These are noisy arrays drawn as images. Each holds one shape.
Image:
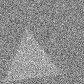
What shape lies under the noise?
triangle
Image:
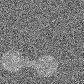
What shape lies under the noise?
dumbbell
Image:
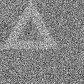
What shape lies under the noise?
triangle frame
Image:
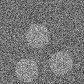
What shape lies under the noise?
three dots
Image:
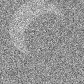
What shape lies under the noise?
crescent
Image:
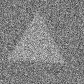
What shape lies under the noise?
triangle
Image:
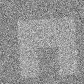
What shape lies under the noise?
square with a notch
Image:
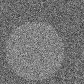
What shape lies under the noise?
disc
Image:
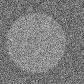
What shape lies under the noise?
disc
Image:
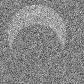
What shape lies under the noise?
crescent
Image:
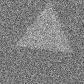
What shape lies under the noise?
triangle
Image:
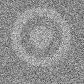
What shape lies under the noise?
bullseye
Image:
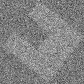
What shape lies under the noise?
square with a notch
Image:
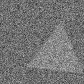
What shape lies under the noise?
triangle
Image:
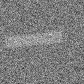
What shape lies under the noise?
bar
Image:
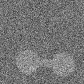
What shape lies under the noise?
dumbbell
